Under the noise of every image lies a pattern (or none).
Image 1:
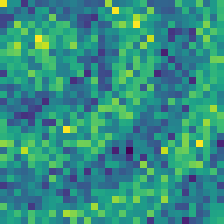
rings round one point
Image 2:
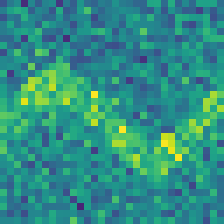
a wavy band
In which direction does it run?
left to right
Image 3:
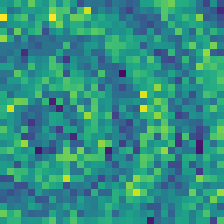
rings round one point
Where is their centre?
middle left
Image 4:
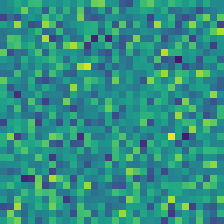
only noise
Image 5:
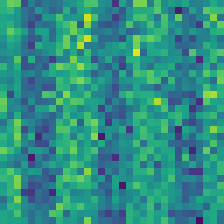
vertical stripes
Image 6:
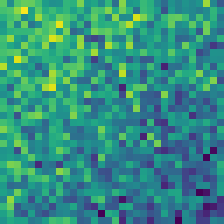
a smooth slope
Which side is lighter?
top left
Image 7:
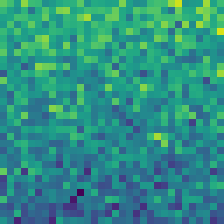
a smooth slope
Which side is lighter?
top
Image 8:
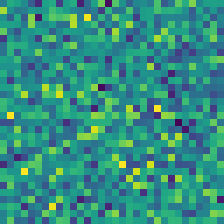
only noise
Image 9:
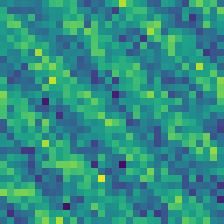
diagonal stripes
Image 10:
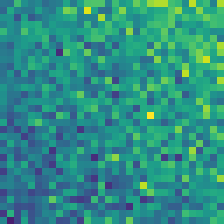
a smooth slope
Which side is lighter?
top right
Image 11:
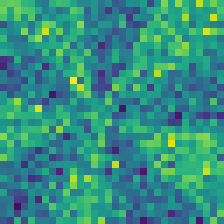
spokes from one point
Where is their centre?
centre
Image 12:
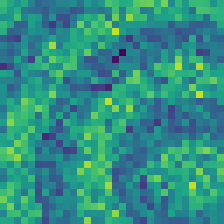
rings round one point
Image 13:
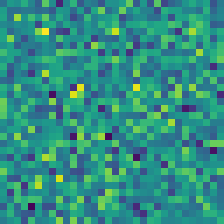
only noise
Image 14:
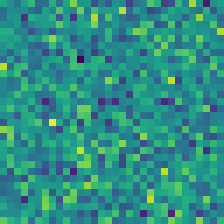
only noise
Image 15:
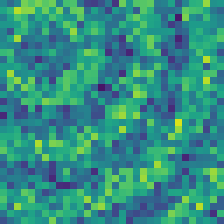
rings round one point
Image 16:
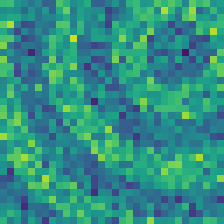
rings round one point
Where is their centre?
top right
